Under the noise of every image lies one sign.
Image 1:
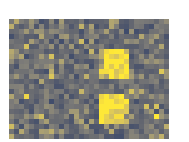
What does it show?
light colon
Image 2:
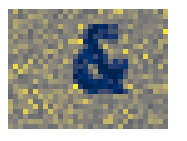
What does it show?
dark ampersand
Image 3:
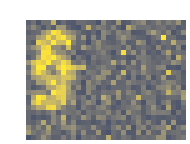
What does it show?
light section sign
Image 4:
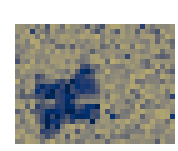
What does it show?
dark not-equal sign
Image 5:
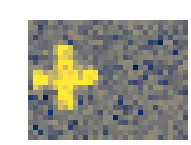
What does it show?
light plus sign
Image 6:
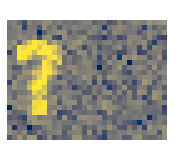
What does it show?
light question mark
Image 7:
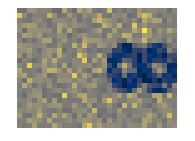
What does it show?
dark infinity sign, middle right
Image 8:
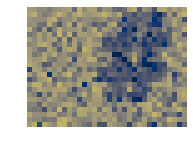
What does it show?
dark hash sign
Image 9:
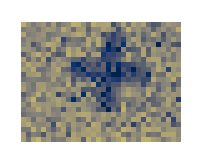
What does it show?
dark plus sign
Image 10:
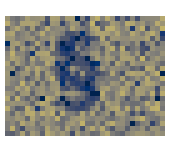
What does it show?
dark section sign
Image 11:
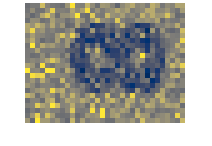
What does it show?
dark infinity sign
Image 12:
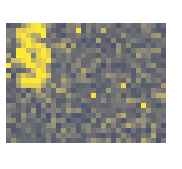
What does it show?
light section sign
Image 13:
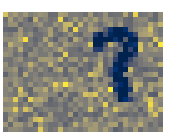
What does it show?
dark question mark
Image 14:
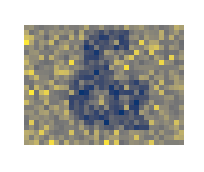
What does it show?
dark ampersand
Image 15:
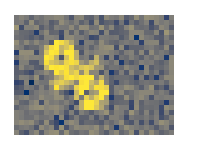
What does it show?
light percent sign
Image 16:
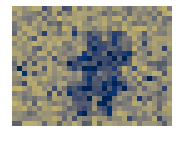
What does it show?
dark hash sign
